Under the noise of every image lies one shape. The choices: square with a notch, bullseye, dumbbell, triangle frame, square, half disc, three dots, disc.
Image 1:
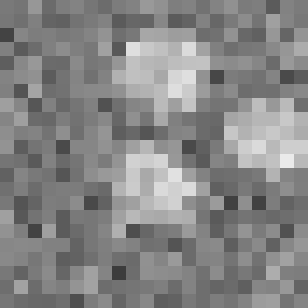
three dots
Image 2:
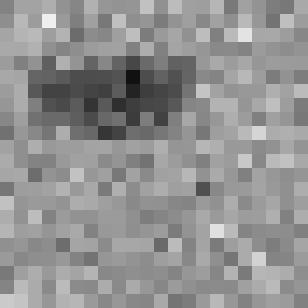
half disc
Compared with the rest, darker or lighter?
darker
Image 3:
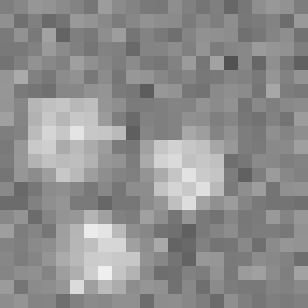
three dots
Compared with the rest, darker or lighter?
lighter
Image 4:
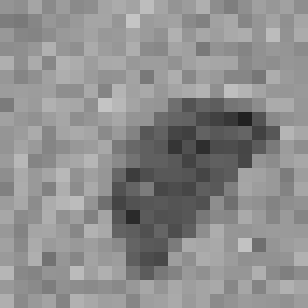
half disc
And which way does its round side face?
up and left
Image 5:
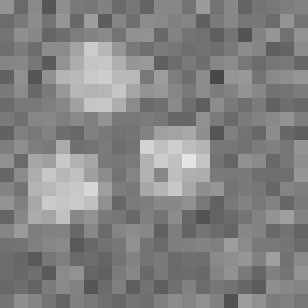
three dots
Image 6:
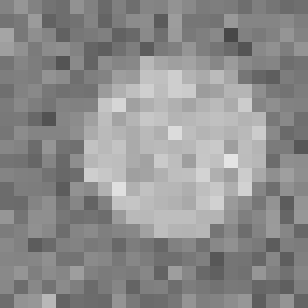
disc
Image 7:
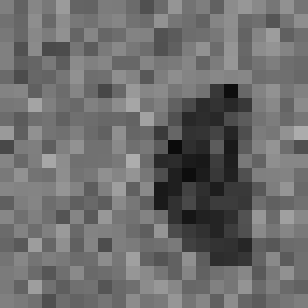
half disc
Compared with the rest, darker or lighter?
darker
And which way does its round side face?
left
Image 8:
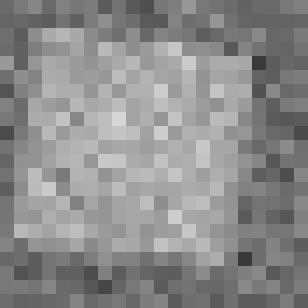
square
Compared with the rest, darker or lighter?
lighter
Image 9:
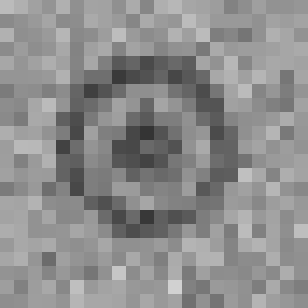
bullseye
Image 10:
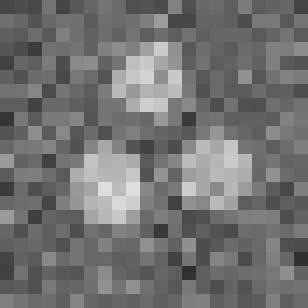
three dots
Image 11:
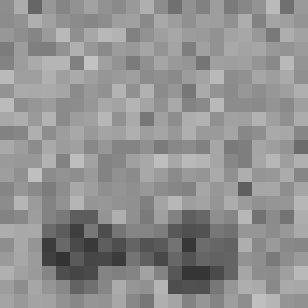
dumbbell
